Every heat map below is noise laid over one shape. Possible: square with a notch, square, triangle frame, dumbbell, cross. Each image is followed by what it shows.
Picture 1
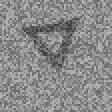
triangle frame
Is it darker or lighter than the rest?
darker
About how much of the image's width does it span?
half
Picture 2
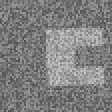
square with a notch
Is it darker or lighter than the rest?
lighter
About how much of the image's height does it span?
half
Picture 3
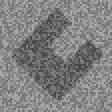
square with a notch
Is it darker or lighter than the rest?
darker
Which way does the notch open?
up and right
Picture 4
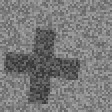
cross
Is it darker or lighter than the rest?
darker
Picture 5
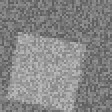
square
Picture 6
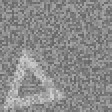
triangle frame
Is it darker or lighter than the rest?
lighter
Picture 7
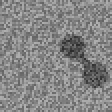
dumbbell
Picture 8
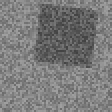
square
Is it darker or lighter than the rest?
darker
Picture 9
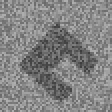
square with a notch
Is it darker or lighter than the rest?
darker
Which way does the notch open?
down and right
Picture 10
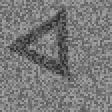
triangle frame
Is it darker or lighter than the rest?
darker
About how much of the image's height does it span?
two thirds
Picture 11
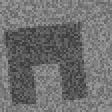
square with a notch
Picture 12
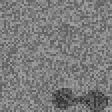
dumbbell
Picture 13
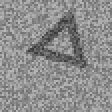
triangle frame
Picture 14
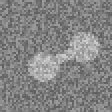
dumbbell
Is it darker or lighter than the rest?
lighter
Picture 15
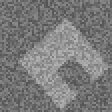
square with a notch
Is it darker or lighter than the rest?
lighter
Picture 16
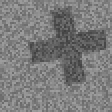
cross
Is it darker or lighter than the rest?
darker
